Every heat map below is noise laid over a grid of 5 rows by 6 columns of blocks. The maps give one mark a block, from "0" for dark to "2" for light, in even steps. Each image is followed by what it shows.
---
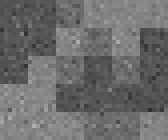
001222
002120
021010
220000
222112
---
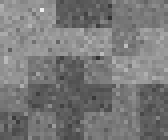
220011
222212
210122
100010
010110
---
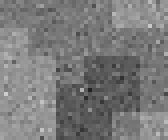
111122
211111
221001
220001
220012
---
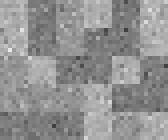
201202
201002
120020
111200
000212
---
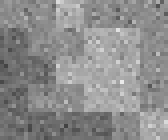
112111
011221
002221
011221
000012
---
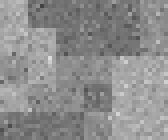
200001
220001
121122
211022
000122
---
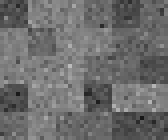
022101
212211
222110
022022
121100
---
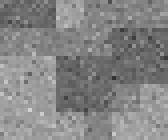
002111
111100
220000
220012
222122
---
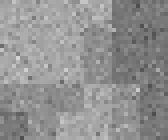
222200
222100
222100
111210
012210
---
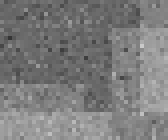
000001
000012
000012
111012
222211
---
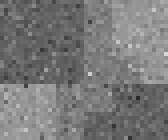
000122
000122
000112
221100
221000
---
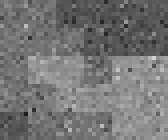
110000
111000
122122
112222
011122
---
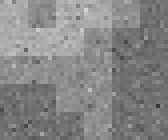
212210
222100
111100
001100
000100
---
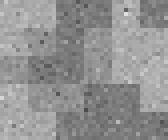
220020
210122
100122
211002
220000
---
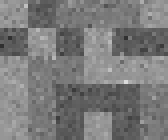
201112
020200
211222
210001
210201
